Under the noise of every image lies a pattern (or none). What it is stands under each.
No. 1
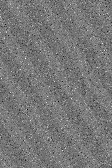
diagonal stripes
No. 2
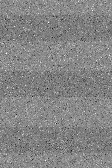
horizontal stripes
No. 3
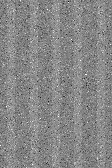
vertical stripes
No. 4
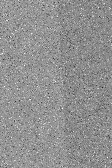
a sharp edge
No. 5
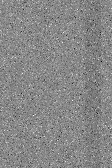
one vertical stripe
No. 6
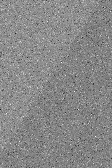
a sharp edge
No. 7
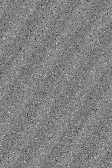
diagonal stripes
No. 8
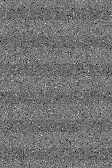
horizontal stripes
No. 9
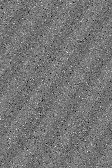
diagonal stripes
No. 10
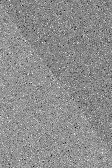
a sharp edge
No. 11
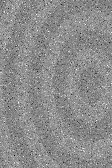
rings round one point
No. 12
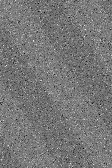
diagonal stripes
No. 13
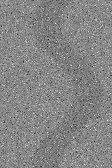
a wavy band
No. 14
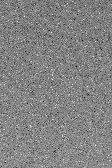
a smooth slope
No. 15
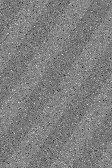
diagonal stripes
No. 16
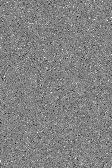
only noise
